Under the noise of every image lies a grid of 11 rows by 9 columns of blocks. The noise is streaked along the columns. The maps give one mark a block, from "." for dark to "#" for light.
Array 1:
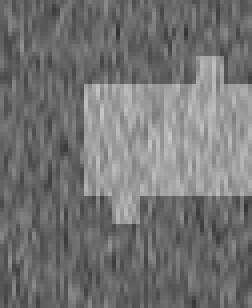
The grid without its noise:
. . . . . . . . .
. . . . . . . . .
. . . . . . . # .
. . . # # # # # #
. . . # # # # # #
. . . # # # # # #
. . . # # # # # #
. . . . # . . . .
. . . . . . . . .
. . . . . . . . .
. . . . . . . . .
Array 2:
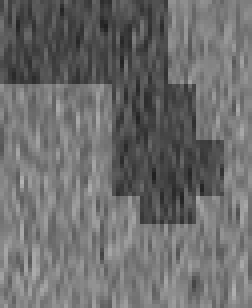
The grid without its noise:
. . . . . . # # #
. . . . . . # # #
. . . . . . # # #
# # # # . . . # #
# # # # . . . # #
# # # # . . . . #
# # # # . . . . #
# # # # # . . # #
# # # # # # # # #
# # # # # # # # #
# # # # # # # # #
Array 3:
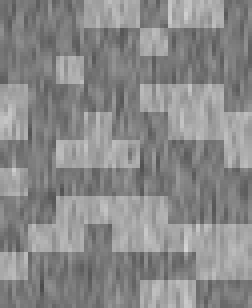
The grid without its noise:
. . . # # . # # .
. . . . . # . . .
. . # . . . . . .
# . . . . # # # .
# . . # . . # # #
. . # # # . . . #
# . . . . . . . .
. . # # # # . . .
. # # . # # # # #
# . . . . . . # #
. . . . . # # . .
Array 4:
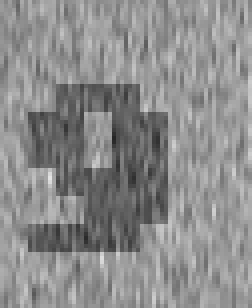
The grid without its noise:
# # # # # # # # #
# # # # # # # # #
# # # # # # # # #
# # . . . # # # #
# . . # . . # # #
# . . # . . # # #
# # . . . . # # #
# # # . . . # # #
# . . . . # # # #
# # # # # # # # #
# # # # # # # # #
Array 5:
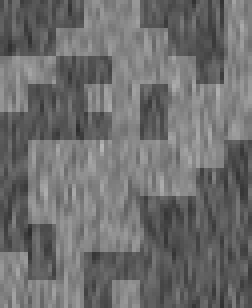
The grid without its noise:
. . . # # . . . #
. . # # # # . . #
# # . . # # # . #
# . . # # . # # #
. . . . # . # # #
. # # # # # # # .
. # # # # # # . .
. # # # # . . . .
. . # # # . . . .
# . # . . . . . .
# # # . # . . . .
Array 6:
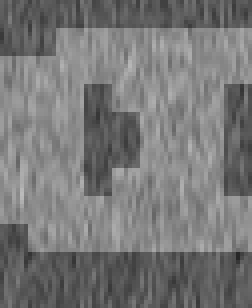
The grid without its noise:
. . . . . . . . .
. . # # # # # # #
# # # # # # # # #
# # # . # # # # .
# # # . . # # # .
# # # . . # # # .
# # # . # # # # .
# # # # # # # # #
. # # # # # # # #
. . . . . . . . .
. . . . . . . . .
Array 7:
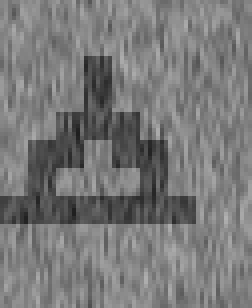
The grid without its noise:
# # # # # # # # #
# # # # # # # # #
# # # . # # # # #
# # # . # # # # #
# # . . . # # # #
# . . # . . # # #
# . # # # . # # #
. . . . . . . # #
# # # # # # # # #
# # # # # # # # #
# # # # # # # # #
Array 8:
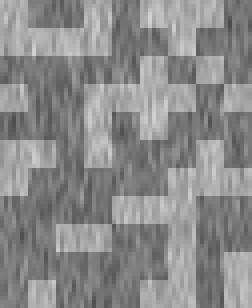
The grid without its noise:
# . . # . # # # .
# # # # . . # . .
. . . . . # . # .
# . . # # # # . #
. . . # . # . . .
# # . # . . . # .
# . . . . . # # #
. . . . # # # . .
. . # # . . # . .
. . . . . . # . #
. # . . . # # . #
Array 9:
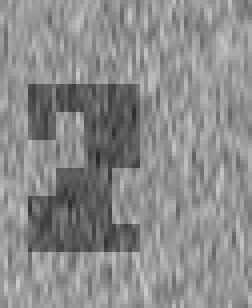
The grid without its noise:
# # # # # # # # #
# # # # # # # # #
# # # # # # # # #
# . . . . # # # #
# . # . . # # # #
# # # . . # # # #
# # . . # # # # #
# . . . # # # # #
# . . . . # # # #
# # # # # # # # #
# # # # # # # # #
